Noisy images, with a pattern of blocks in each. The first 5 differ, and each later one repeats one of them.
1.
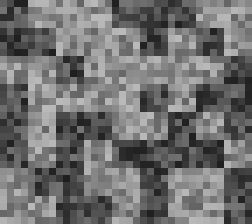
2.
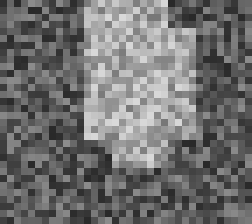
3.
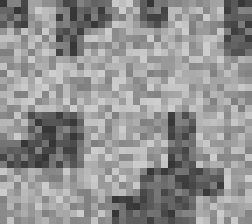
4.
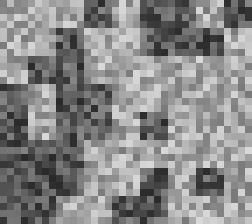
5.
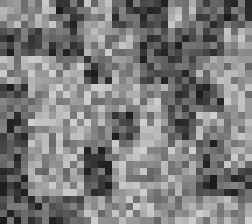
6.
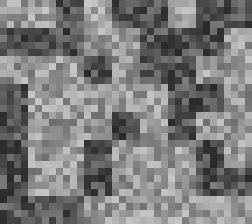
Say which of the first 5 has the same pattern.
5
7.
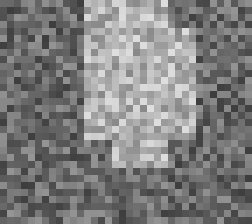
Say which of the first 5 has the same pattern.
2
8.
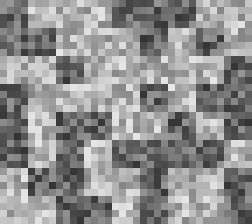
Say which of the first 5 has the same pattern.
1
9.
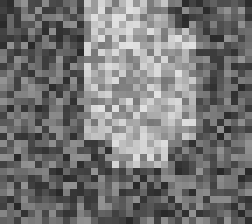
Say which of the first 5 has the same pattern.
2
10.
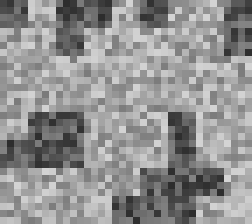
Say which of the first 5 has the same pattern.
3
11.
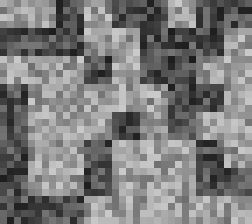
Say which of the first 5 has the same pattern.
5
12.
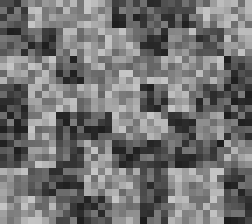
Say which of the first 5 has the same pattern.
1
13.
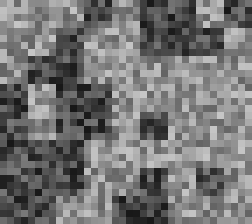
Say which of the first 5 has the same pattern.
4
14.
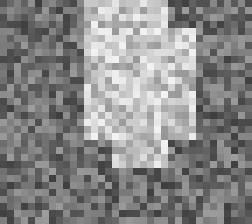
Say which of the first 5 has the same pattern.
2
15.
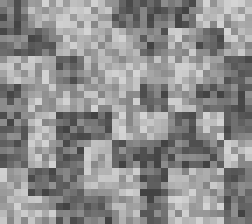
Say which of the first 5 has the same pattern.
1
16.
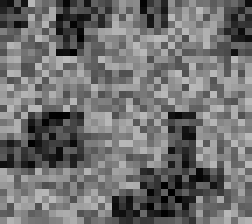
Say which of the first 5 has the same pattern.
3
